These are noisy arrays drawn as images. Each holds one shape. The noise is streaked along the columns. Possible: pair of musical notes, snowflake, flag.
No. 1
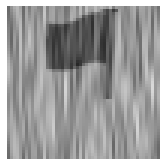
flag
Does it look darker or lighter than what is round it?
darker
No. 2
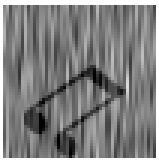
pair of musical notes
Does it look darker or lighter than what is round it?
darker
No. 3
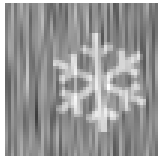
snowflake
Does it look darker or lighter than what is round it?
lighter
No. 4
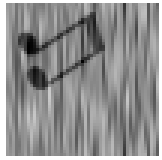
pair of musical notes
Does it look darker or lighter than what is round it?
darker
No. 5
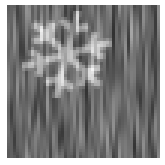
snowflake
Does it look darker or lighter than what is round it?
lighter
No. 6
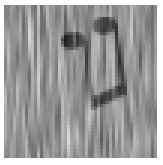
pair of musical notes
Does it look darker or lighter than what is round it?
darker
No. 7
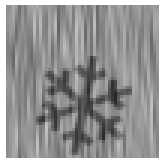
snowflake
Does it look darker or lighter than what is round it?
darker
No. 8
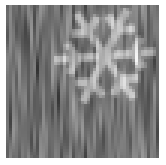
snowflake
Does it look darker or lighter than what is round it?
lighter
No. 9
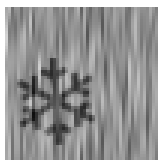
snowflake
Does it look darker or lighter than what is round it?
darker
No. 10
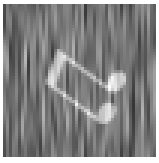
pair of musical notes
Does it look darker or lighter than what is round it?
lighter
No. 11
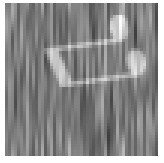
pair of musical notes
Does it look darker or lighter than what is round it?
lighter
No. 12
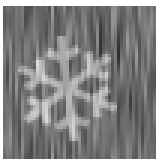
snowflake
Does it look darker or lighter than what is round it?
lighter
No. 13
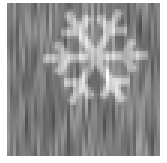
snowflake
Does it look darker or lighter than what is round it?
lighter
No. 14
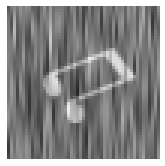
pair of musical notes
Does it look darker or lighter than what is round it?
lighter
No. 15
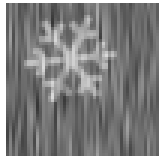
snowflake
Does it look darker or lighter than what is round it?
lighter
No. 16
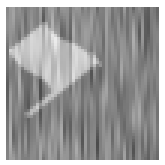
flag
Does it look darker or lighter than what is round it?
lighter
